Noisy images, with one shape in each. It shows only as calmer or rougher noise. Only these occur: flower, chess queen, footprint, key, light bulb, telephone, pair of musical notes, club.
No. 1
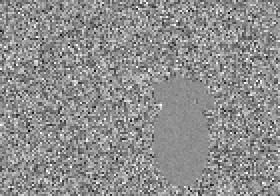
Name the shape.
footprint
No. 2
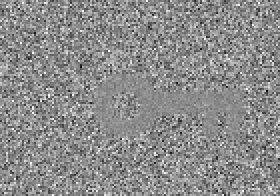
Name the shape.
key
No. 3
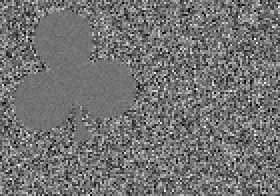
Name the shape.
club
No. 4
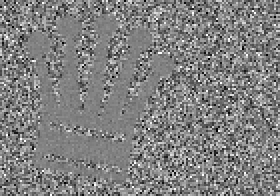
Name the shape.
chess queen
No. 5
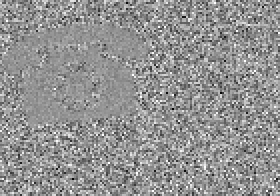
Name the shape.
telephone
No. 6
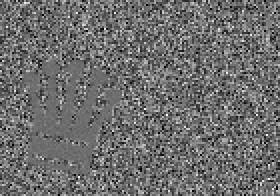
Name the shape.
chess queen
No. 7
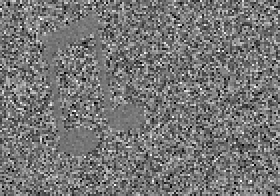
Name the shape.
pair of musical notes
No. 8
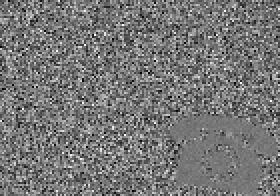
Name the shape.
telephone
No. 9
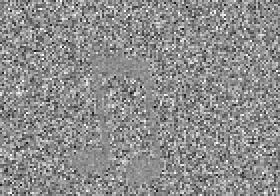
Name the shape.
pair of musical notes
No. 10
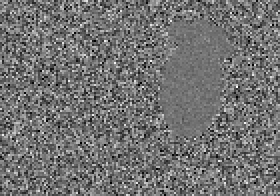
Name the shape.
footprint
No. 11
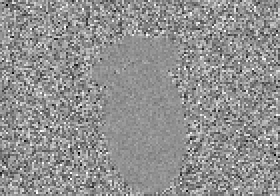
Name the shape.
footprint
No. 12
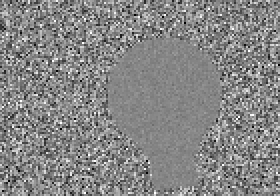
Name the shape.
light bulb
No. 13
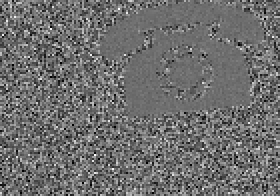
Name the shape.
telephone
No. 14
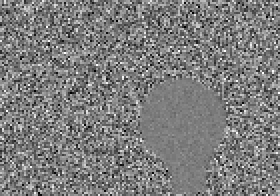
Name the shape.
light bulb
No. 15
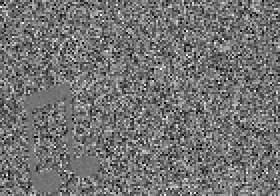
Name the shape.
pair of musical notes
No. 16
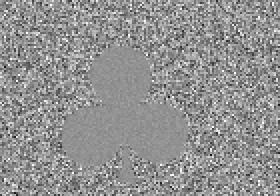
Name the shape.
club
